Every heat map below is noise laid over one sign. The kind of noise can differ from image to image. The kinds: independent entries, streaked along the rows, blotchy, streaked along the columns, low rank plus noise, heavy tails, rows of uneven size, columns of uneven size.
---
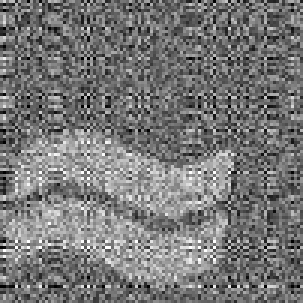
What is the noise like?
low rank plus noise
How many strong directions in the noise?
one
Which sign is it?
approximately sign
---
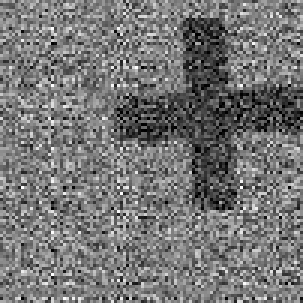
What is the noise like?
low rank plus noise
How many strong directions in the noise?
three or four
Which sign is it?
plus sign
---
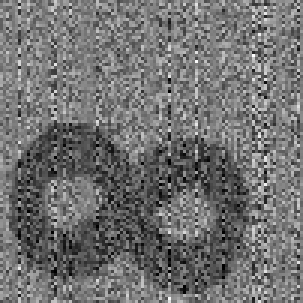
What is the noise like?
columns of uneven size
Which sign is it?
infinity sign
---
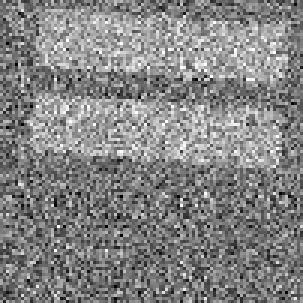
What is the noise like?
low rank plus noise
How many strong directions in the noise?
five to eight
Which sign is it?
equals sign
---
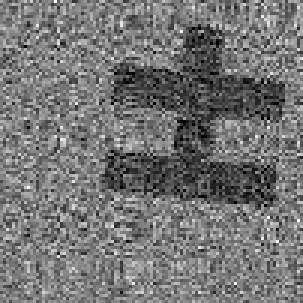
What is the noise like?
low rank plus noise
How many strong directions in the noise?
three or four
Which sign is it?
plus-minus sign
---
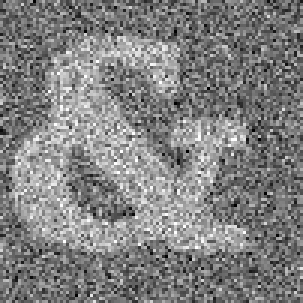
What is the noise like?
independent entries
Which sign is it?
ampersand
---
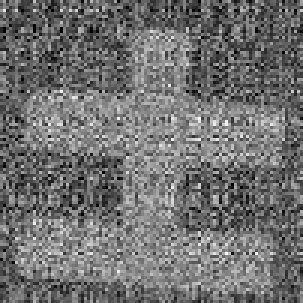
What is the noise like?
low rank plus noise
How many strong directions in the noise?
three or four
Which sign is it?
plus-minus sign
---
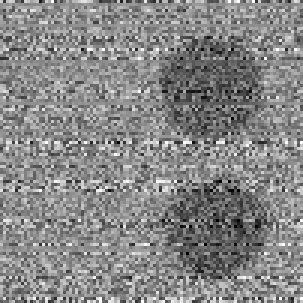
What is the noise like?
rows of uneven size
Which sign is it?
colon
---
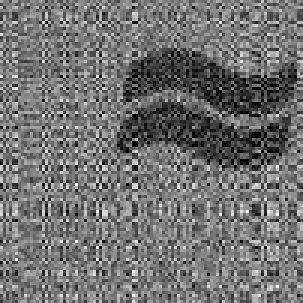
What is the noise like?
low rank plus noise
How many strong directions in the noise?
one
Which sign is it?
approximately sign
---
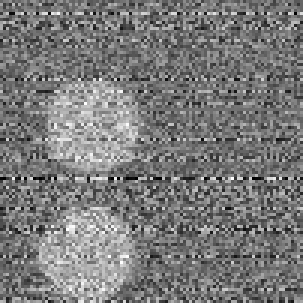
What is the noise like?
rows of uneven size
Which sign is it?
colon
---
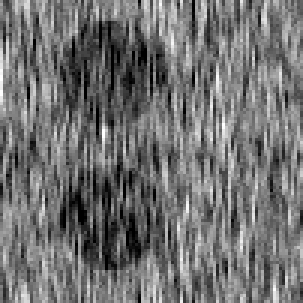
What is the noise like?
streaked along the columns
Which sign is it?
colon
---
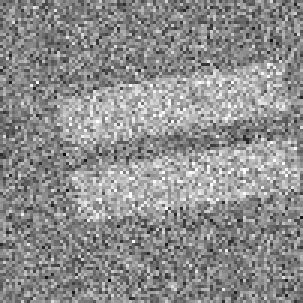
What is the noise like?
independent entries
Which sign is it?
equals sign
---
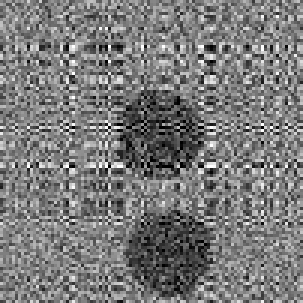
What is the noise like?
low rank plus noise
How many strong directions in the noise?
one
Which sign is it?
colon
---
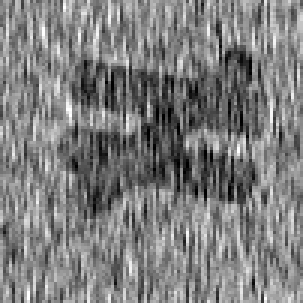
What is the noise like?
streaked along the columns
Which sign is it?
not-equal sign
